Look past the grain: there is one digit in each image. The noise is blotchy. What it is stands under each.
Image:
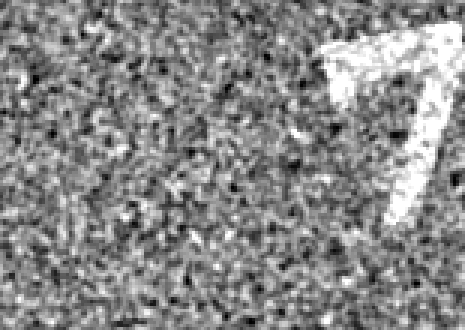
7
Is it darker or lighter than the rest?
lighter
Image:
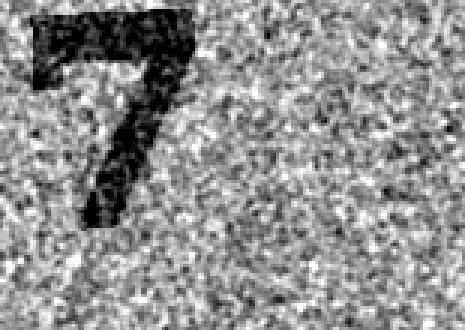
7
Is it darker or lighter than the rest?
darker
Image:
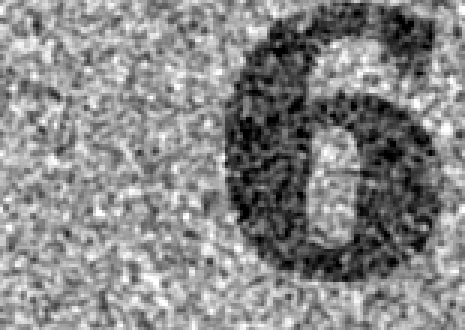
6
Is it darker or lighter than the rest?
darker
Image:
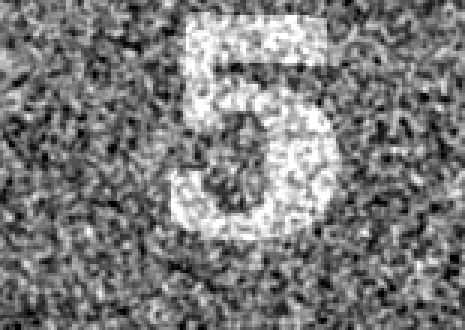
5
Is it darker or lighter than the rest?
lighter
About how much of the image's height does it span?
two thirds
